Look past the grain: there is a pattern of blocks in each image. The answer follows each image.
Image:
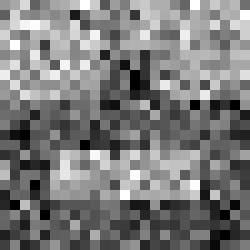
left and right mirror each other
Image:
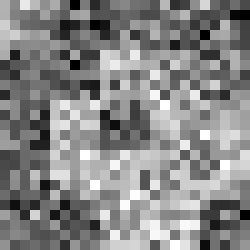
mirrored about the diagonal from the top left
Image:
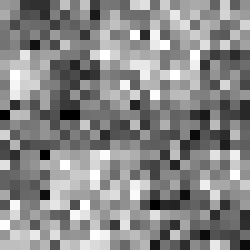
the same after a half turn
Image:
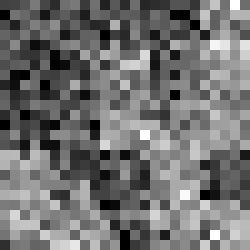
no symmetry
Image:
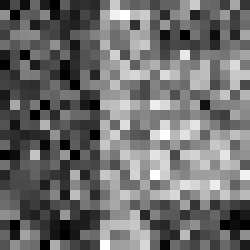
top and bottom mirror each other
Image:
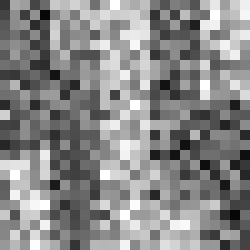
the same after a half turn
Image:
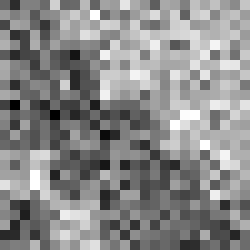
mirrored about the diagonal from the bottom left
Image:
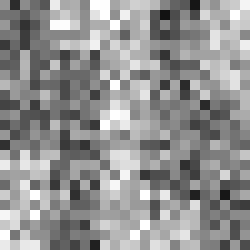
the same after a half turn
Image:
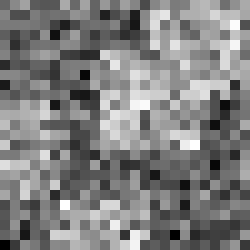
mirrored about the diagonal from the bottom left
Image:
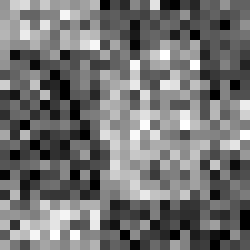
top and bottom mirror each other
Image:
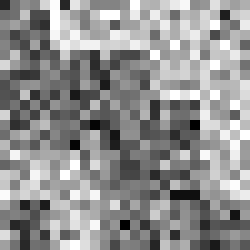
mirrored about the diagonal from the bottom left
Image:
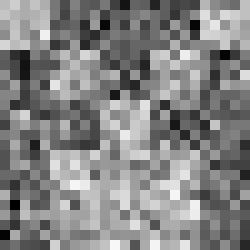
left and right mirror each other
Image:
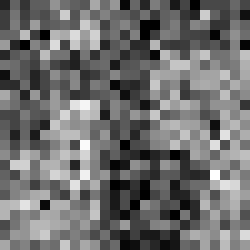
no symmetry
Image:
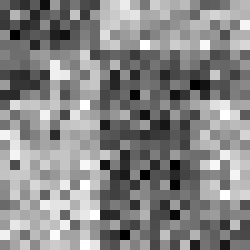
no symmetry
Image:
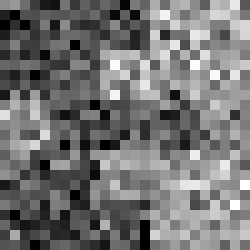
top and bottom mirror each other
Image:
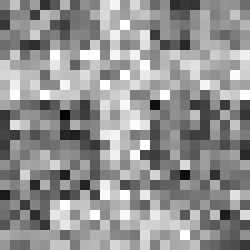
left and right mirror each other
